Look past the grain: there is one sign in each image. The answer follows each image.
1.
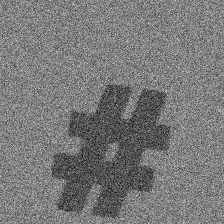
hash sign
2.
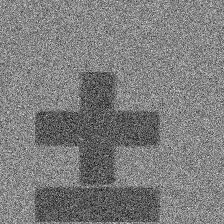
plus-minus sign
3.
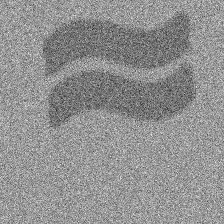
approximately sign
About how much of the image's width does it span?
two thirds
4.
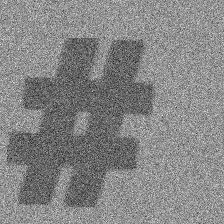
hash sign
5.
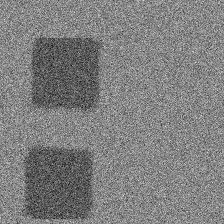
colon
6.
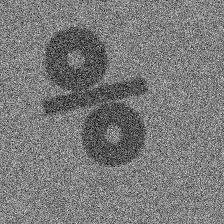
percent sign
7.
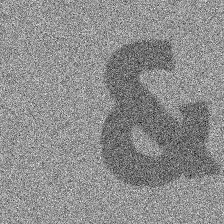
ampersand
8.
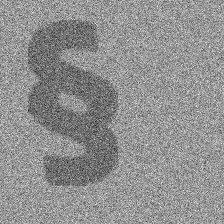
section sign
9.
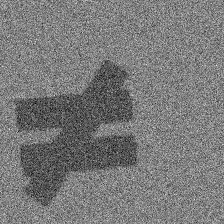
not-equal sign
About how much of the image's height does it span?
two thirds
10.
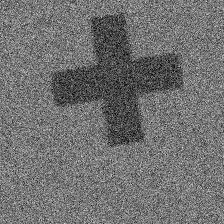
plus sign
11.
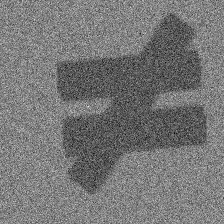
not-equal sign
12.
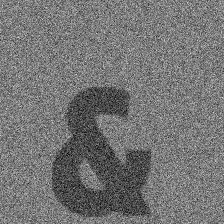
ampersand
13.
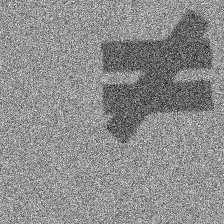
not-equal sign
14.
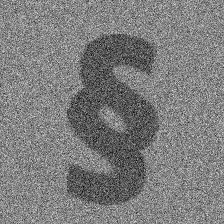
section sign
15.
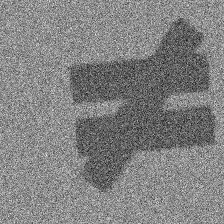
not-equal sign
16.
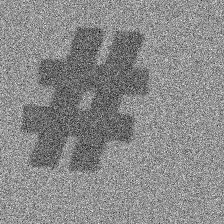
hash sign
